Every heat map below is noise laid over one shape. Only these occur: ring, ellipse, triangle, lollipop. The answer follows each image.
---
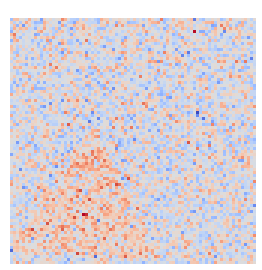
triangle
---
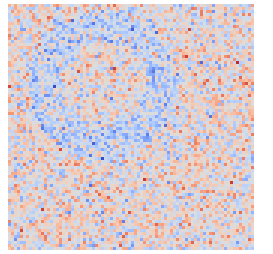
ring
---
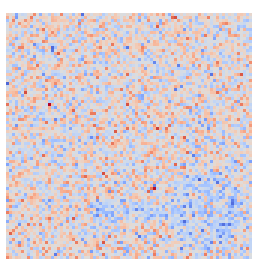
lollipop
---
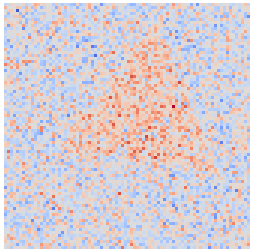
triangle
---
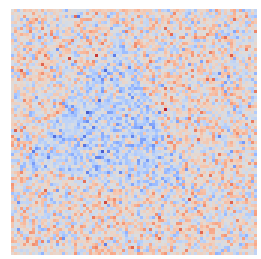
triangle
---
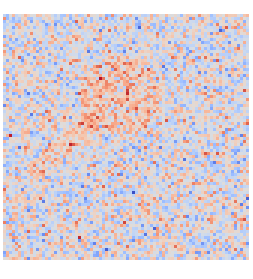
lollipop
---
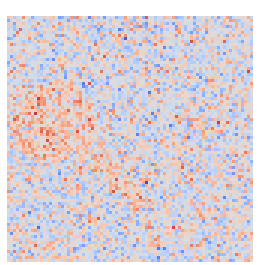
lollipop
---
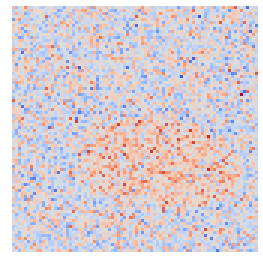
ellipse
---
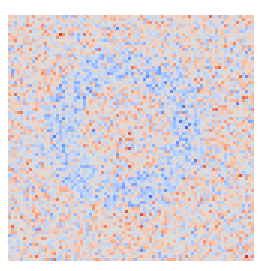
ring
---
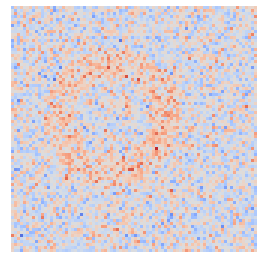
ring
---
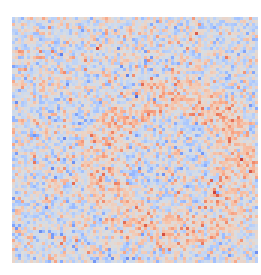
ring
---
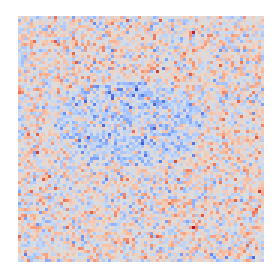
ellipse
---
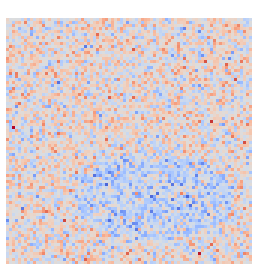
ellipse
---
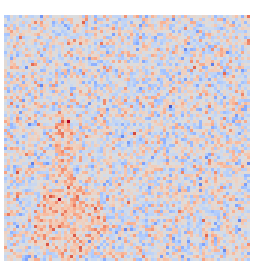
lollipop
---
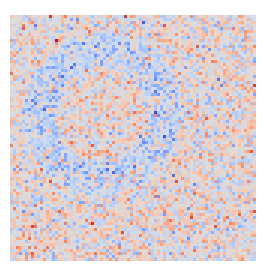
ring
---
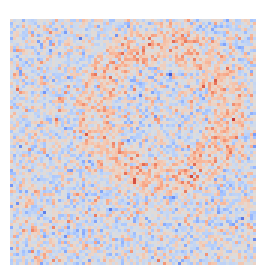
ring
